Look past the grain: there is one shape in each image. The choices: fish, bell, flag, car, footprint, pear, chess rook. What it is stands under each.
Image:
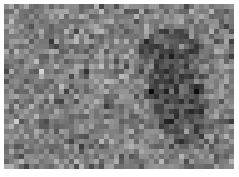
footprint
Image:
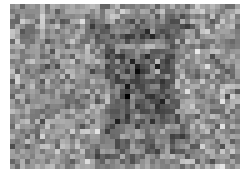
chess rook
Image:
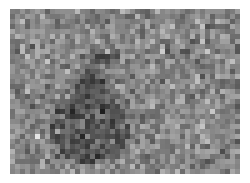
pear
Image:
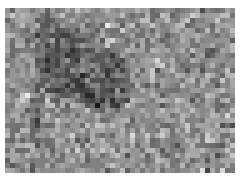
flag
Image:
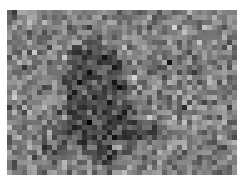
bell
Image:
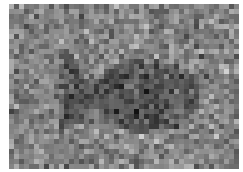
fish
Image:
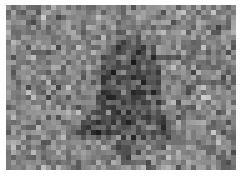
bell
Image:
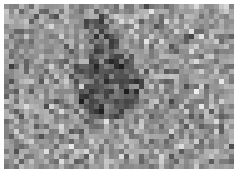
pear
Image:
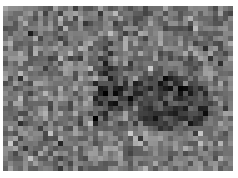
fish
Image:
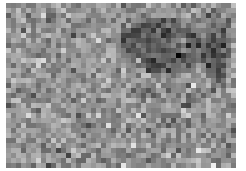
fish
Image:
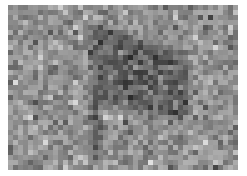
flag
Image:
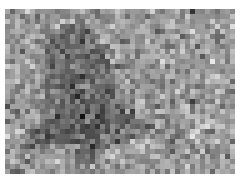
bell
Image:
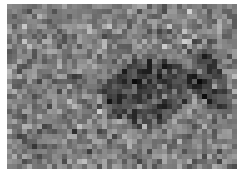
fish
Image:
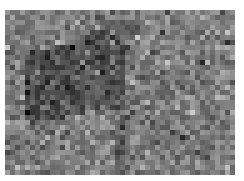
flag
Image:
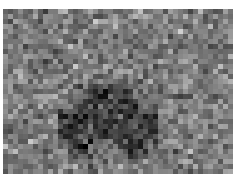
car
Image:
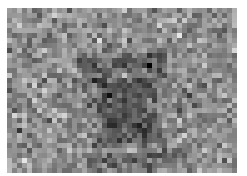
chess rook
